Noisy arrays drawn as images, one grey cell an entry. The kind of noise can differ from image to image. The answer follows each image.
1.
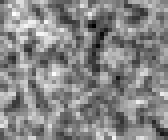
blotchy
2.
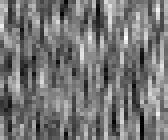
streaked along the columns
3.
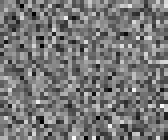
low rank plus noise
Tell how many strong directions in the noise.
five to eight
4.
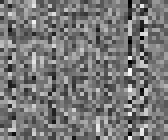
columns of uneven size
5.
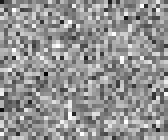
independent entries
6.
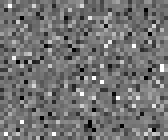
heavy tails
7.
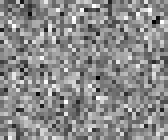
independent entries
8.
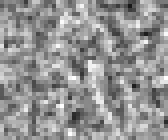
blotchy
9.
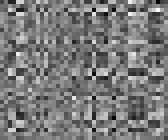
low rank plus noise
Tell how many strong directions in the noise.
one
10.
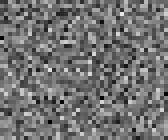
independent entries
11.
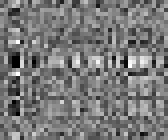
low rank plus noise
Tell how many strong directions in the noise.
one
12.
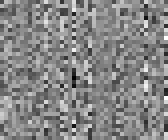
columns of uneven size
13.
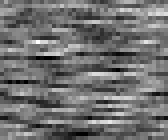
streaked along the rows
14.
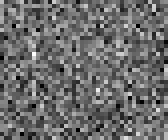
low rank plus noise
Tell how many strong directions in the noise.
five to eight
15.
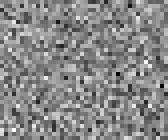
independent entries
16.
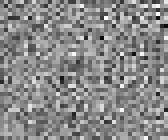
low rank plus noise
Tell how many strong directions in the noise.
three or four
